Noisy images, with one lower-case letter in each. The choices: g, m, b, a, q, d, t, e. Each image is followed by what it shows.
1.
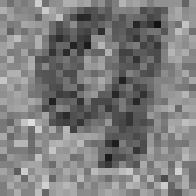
dark q
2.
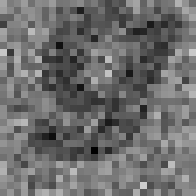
dark g
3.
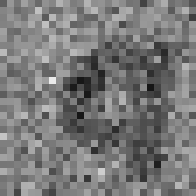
dark q
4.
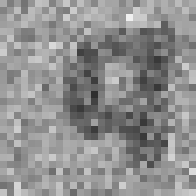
dark q
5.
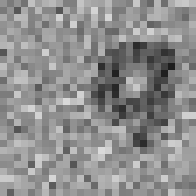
dark q
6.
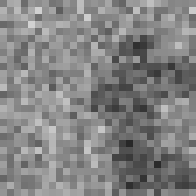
dark t
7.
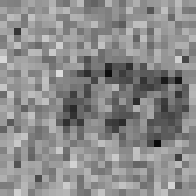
dark m
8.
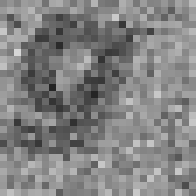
dark g
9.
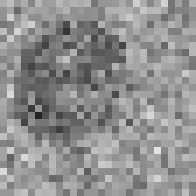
dark e
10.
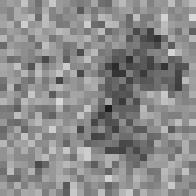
dark t
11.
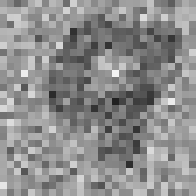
dark q
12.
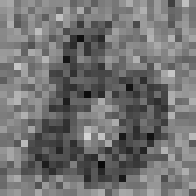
dark b
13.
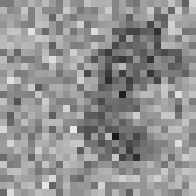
dark t
